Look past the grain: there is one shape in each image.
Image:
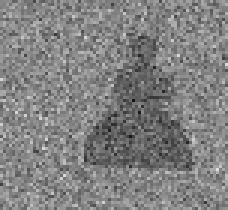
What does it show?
dark chess pawn
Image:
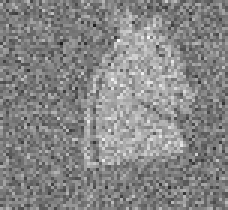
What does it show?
light chess knight
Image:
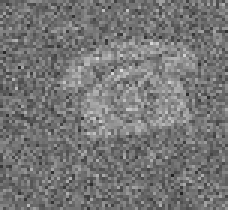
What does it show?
light telephone
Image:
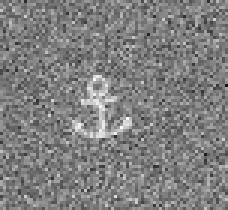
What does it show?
light anchor, centre
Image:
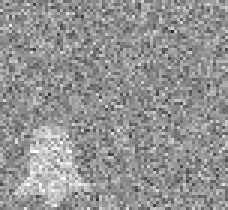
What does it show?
light bell, bottom left
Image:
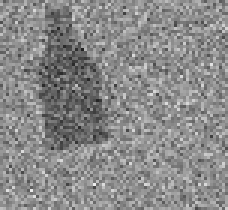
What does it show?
dark bottle
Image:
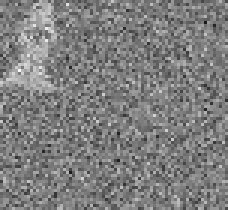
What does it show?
light chess bishop, top left
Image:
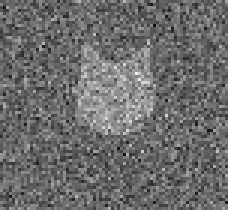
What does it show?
light cat's head
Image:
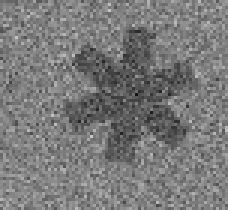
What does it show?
dark asterisk
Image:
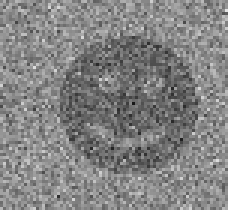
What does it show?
dark smiling face
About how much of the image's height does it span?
two thirds
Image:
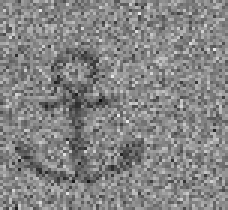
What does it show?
dark anchor
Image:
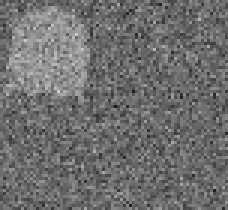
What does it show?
light ghost
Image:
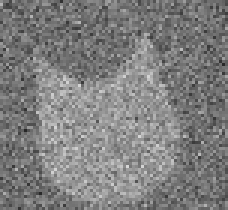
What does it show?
light cat's head
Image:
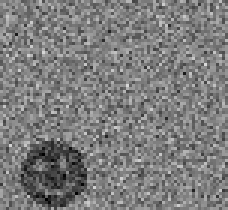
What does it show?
dark smiling face, bottom left
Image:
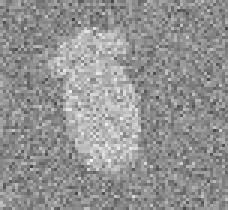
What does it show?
light footprint
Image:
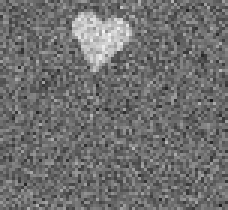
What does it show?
light heart, top middle
